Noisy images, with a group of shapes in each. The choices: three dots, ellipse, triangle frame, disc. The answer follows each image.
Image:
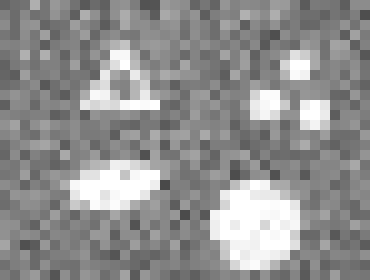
top left: triangle frame; top right: three dots; bottom left: ellipse; bottom right: disc
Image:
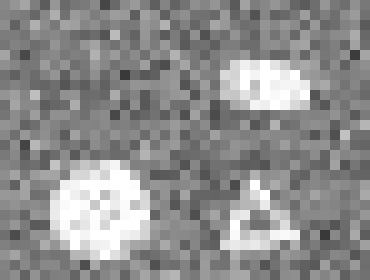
top right: ellipse; bottom left: disc; bottom right: triangle frame
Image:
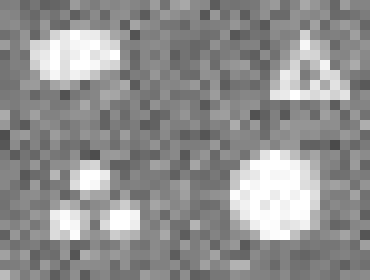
top left: ellipse; top right: triangle frame; bottom left: three dots; bottom right: disc
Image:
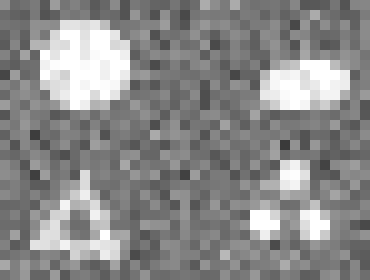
top left: disc; top right: ellipse; bottom left: triangle frame; bottom right: three dots
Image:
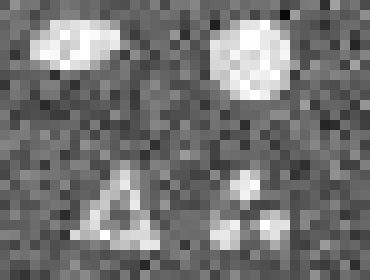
top left: ellipse; top right: disc; bottom left: triangle frame; bottom right: three dots
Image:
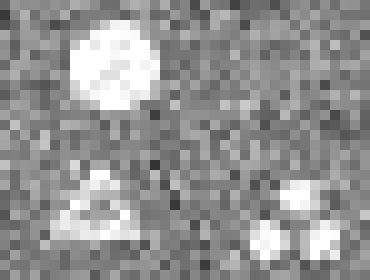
top left: disc; bottom left: triangle frame; bottom right: three dots
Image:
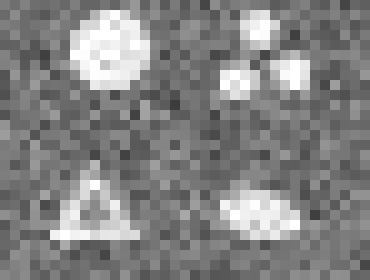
top left: disc; top right: three dots; bottom left: triangle frame; bottom right: ellipse
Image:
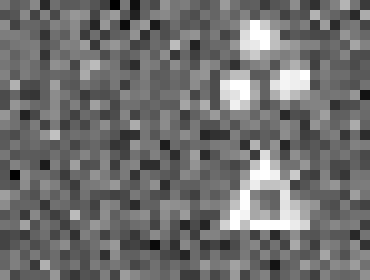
top right: three dots; bottom right: triangle frame
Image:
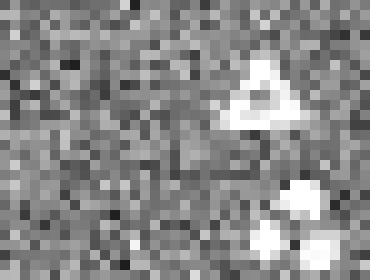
top right: triangle frame; bottom right: three dots
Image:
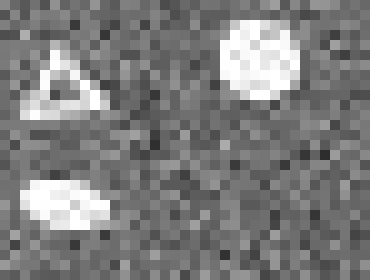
top left: triangle frame; top right: disc; bottom left: ellipse
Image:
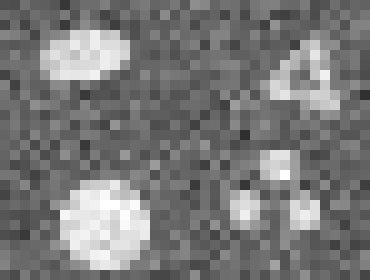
top left: ellipse; top right: triangle frame; bottom left: disc; bottom right: three dots
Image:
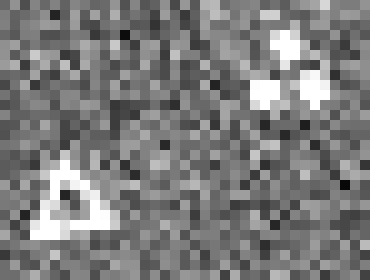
top right: three dots; bottom left: triangle frame
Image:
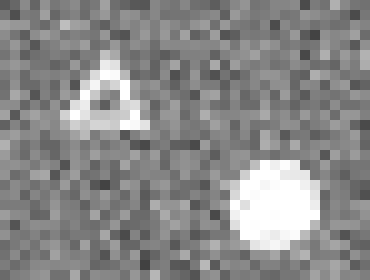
top left: triangle frame; bottom right: disc
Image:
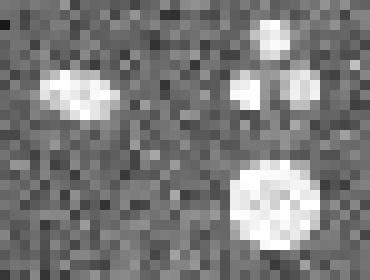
top left: ellipse; top right: three dots; bottom right: disc
